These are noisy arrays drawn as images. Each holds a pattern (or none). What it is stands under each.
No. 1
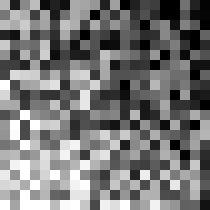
a smooth slope
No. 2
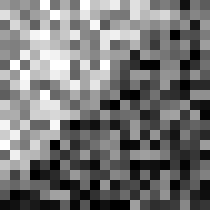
a sharp edge
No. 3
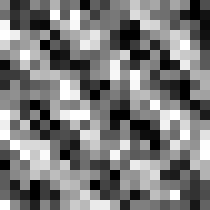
diagonal stripes
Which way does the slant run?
top left to bottom right
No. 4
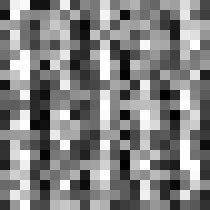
vertical stripes
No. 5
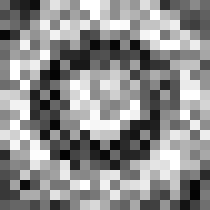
rings round one point
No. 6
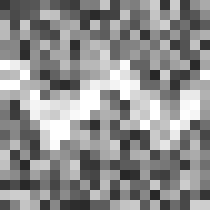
a wavy band
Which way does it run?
left to right
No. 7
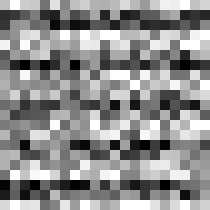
horizontal stripes
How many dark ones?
5
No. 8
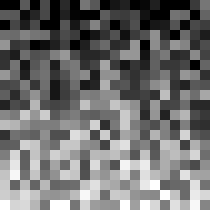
a smooth slope
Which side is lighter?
bottom
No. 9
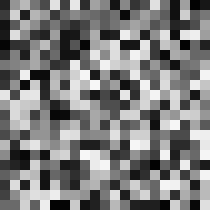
only noise
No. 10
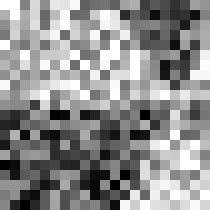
spokes from one point
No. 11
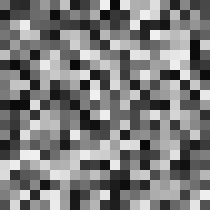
only noise
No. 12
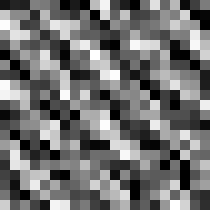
diagonal stripes
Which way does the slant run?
top left to bottom right
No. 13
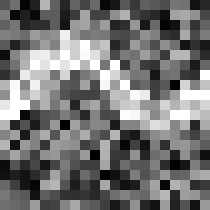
a wavy band
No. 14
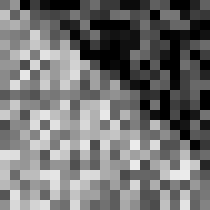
a sharp edge
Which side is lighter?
bottom left
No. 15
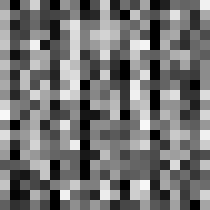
vertical stripes
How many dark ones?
6
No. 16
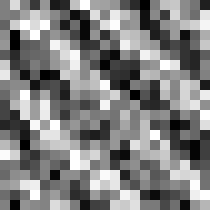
diagonal stripes
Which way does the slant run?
top left to bottom right
